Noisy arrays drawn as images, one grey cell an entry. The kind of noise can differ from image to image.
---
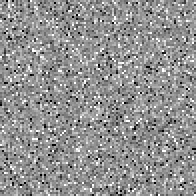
heavy tails
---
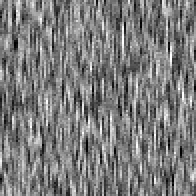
streaked along the columns
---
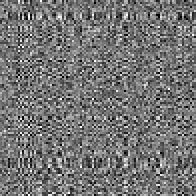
low rank plus noise
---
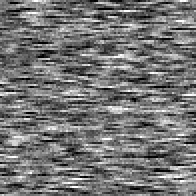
streaked along the rows
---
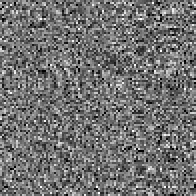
low rank plus noise
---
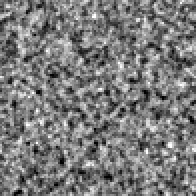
blotchy
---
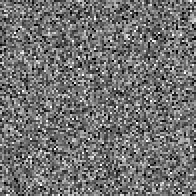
independent entries
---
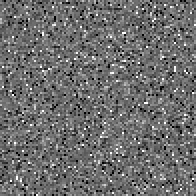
heavy tails
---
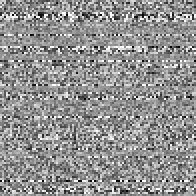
rows of uneven size
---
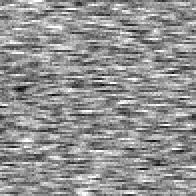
streaked along the rows
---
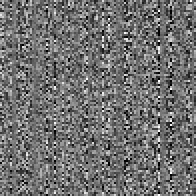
columns of uneven size
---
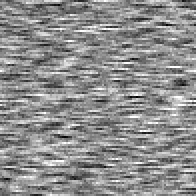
streaked along the rows
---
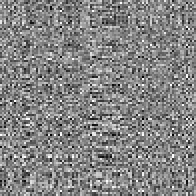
low rank plus noise
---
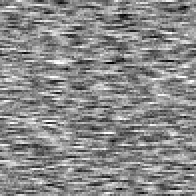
streaked along the rows
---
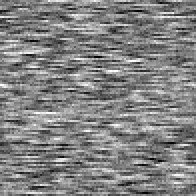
streaked along the rows
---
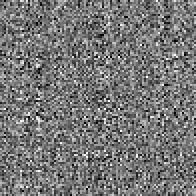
low rank plus noise
